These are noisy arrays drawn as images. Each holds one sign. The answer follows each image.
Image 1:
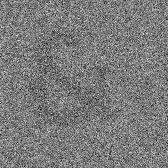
dark ampersand
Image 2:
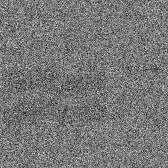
dark approximately sign
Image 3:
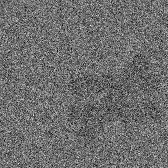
dark not-equal sign
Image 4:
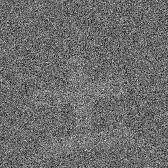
light plus-minus sign
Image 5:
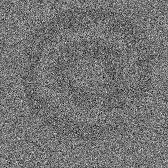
dark at sign
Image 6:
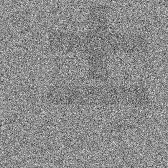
dark plus-minus sign
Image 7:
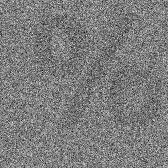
dark percent sign
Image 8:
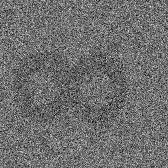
dark infinity sign
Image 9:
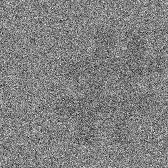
dark hash sign
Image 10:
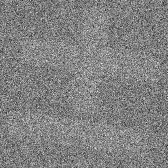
light plus-minus sign
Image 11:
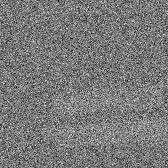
light equals sign
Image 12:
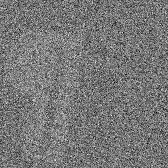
light pilcrow
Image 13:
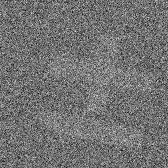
light plus-minus sign
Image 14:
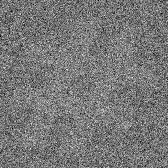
light hash sign
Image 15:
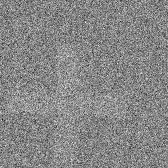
light plus sign
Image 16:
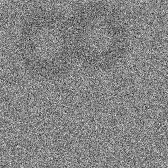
dark infinity sign
